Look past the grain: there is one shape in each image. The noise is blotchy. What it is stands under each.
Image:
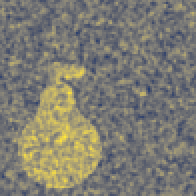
light pear
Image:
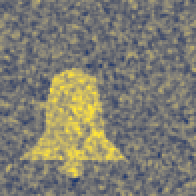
light bell
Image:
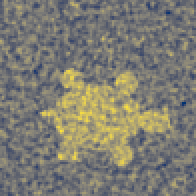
light turtle
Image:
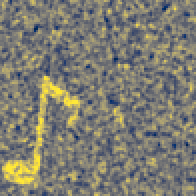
light musical note
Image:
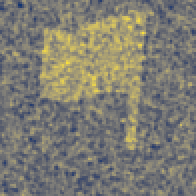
light flag
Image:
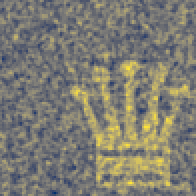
light chess queen
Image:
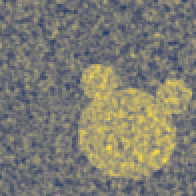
light bear's head
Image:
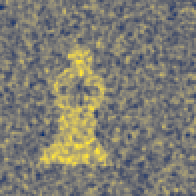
light chess bishop
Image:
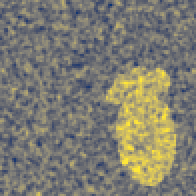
light footprint
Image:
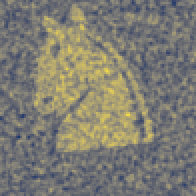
light chess knight
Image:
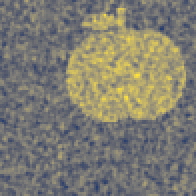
light apple
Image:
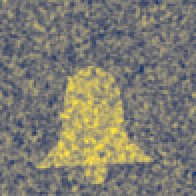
light bell
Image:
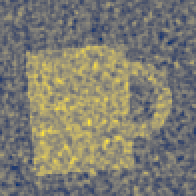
light cup
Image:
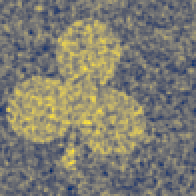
light club
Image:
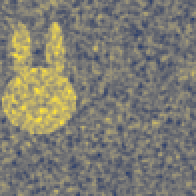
light rabbit's head
